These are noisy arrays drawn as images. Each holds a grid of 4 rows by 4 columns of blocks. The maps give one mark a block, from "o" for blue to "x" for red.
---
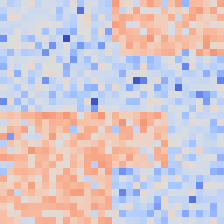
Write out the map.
ooxx
oooo
xxxo
xxoo
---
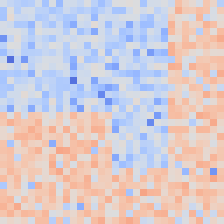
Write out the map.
ooox
ooox
xxox
xxxx
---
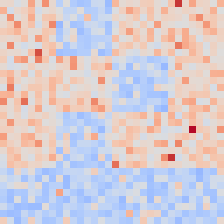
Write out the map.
xoxx
xxox
xoxx
oooo
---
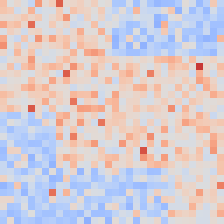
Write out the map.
xxoo
xxxx
oxxx
ooox
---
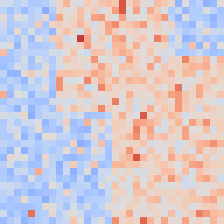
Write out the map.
oxxo
oxxx
ooxx
ooxx
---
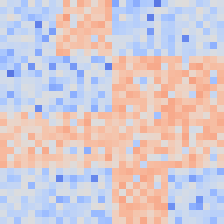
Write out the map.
oxoo
ooxx
xxxx
ooxo
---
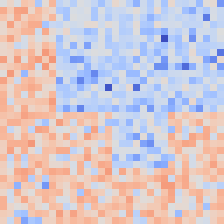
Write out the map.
xooo
xooo
xxox
xxxx
